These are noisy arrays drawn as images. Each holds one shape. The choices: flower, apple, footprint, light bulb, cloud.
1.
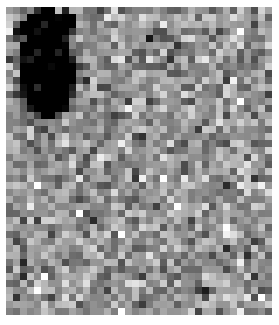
footprint
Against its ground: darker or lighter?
darker
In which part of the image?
top left
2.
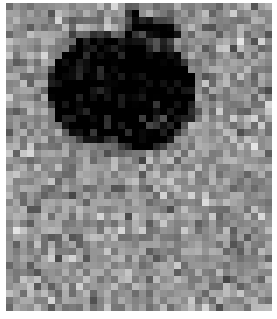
apple
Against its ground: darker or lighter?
darker
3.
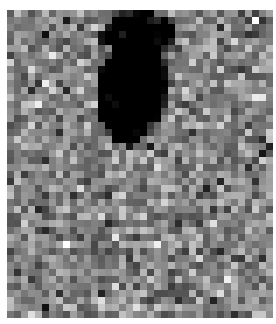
footprint
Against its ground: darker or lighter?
darker
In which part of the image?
top middle
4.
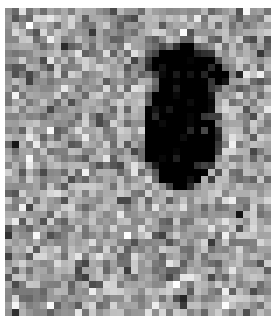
footprint
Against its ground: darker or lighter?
darker
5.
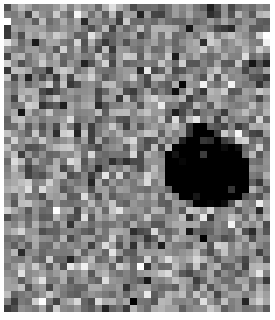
apple
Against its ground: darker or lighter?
darker
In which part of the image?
middle right
